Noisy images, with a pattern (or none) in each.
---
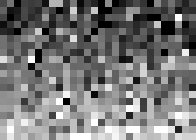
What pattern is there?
a smooth slope
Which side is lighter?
bottom
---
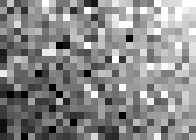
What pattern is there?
a smooth slope
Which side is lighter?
top right
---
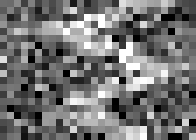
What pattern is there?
a wavy band
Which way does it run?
top to bottom
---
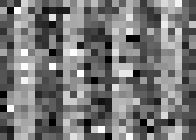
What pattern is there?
vertical stripes
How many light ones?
4
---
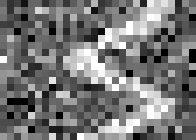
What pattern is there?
a wavy band
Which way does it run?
top to bottom
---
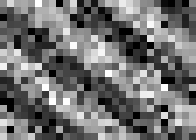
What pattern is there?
diagonal stripes
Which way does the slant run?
top left to bottom right
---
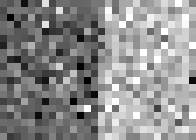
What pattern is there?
a sharp edge
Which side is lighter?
right
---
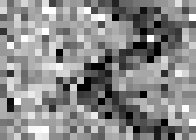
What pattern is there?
a wavy band
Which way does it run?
top to bottom
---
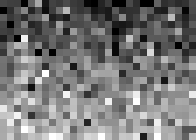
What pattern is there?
a smooth slope
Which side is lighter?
bottom
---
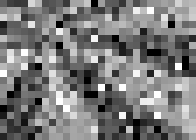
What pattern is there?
spokes from one point
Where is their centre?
top left
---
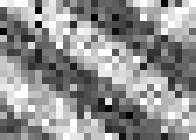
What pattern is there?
diagonal stripes
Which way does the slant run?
top left to bottom right
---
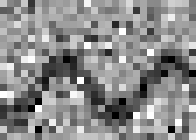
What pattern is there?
a wavy band
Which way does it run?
left to right
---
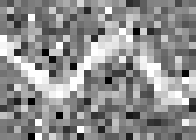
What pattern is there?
a wavy band
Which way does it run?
left to right
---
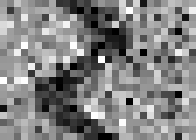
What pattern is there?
a wavy band
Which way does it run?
top to bottom
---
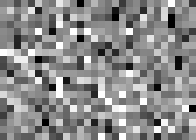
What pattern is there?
only noise
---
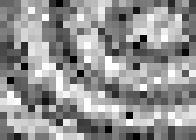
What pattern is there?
rings round one point
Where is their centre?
top right
